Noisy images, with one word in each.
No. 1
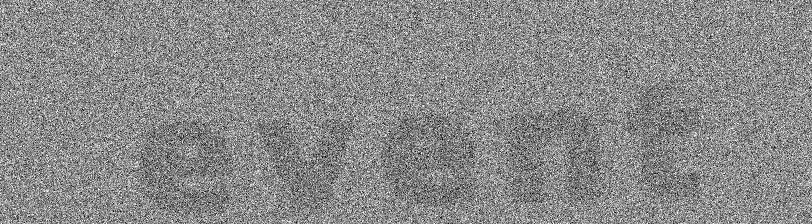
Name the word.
event
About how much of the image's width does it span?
two thirds
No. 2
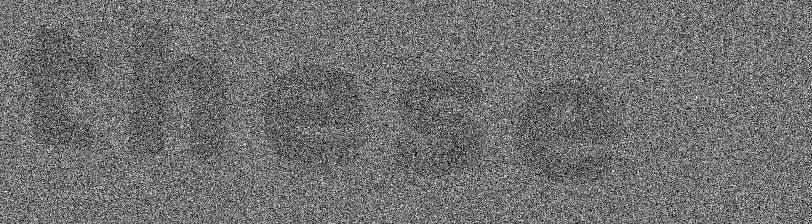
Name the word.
these
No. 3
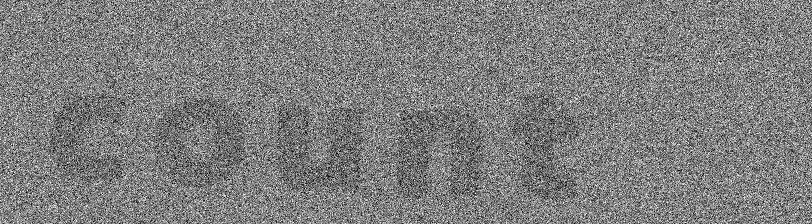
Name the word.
count
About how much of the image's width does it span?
two thirds
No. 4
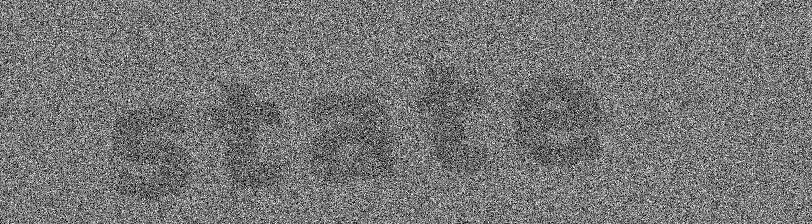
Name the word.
state
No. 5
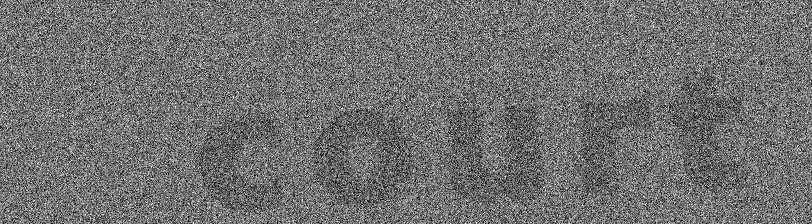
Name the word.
court
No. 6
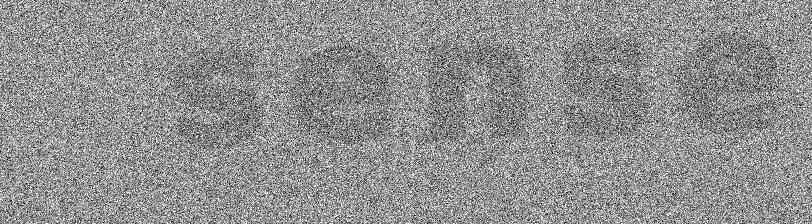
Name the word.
sense
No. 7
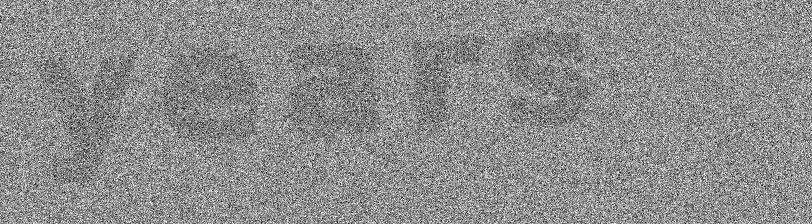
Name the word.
years
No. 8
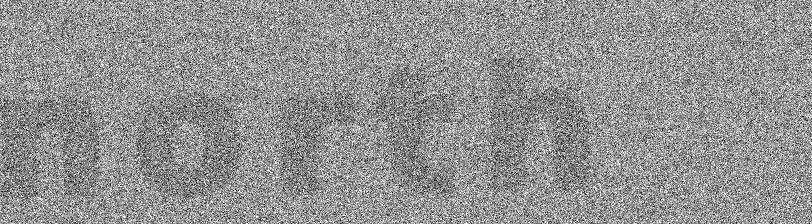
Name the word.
north
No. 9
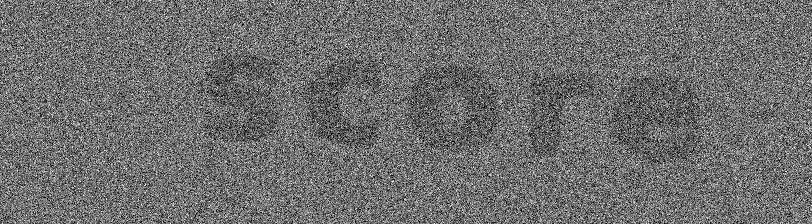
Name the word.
score
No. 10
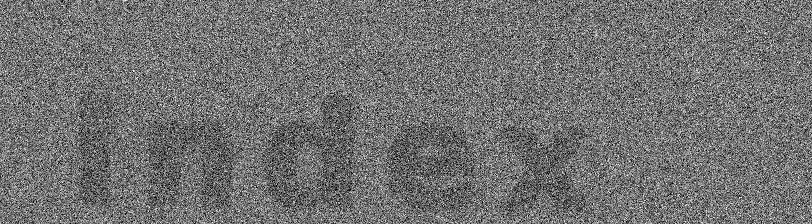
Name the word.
index
